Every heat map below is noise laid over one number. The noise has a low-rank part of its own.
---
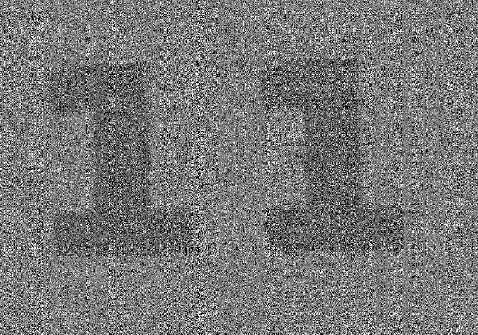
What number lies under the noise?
11
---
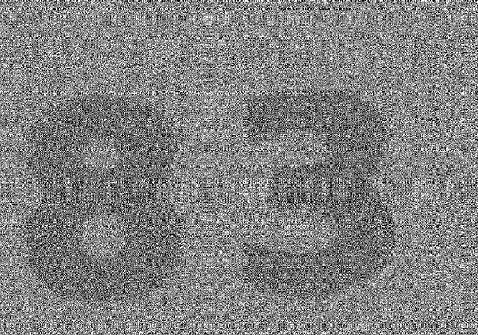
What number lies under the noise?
83
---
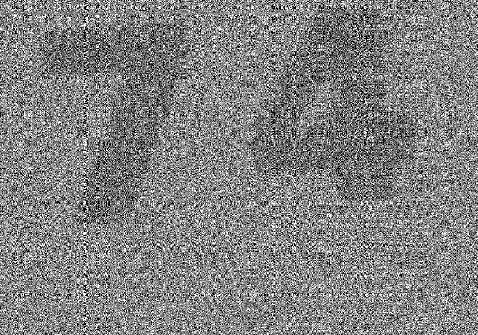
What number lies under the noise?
74
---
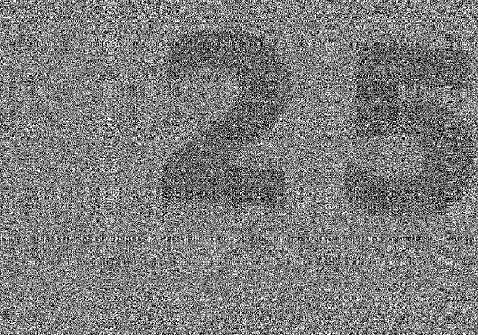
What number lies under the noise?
25
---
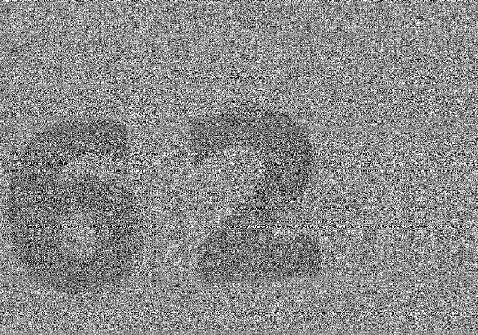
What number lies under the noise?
62
